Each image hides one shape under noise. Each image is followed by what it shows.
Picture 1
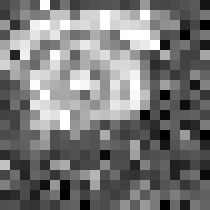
telephone
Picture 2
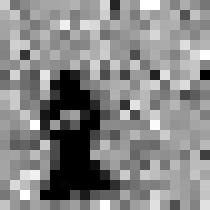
chess bishop
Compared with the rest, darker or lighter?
darker
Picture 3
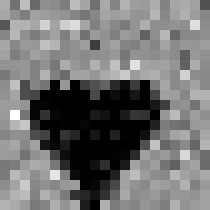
heart
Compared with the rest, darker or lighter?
darker
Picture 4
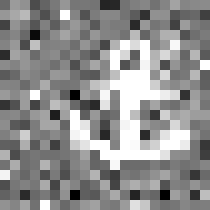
anchor
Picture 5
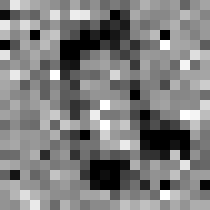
pair of musical notes
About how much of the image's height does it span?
nearly all
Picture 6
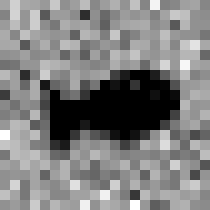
fish
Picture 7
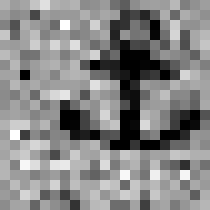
anchor
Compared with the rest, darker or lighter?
darker
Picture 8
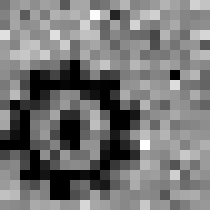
gear
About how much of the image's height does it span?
two thirds
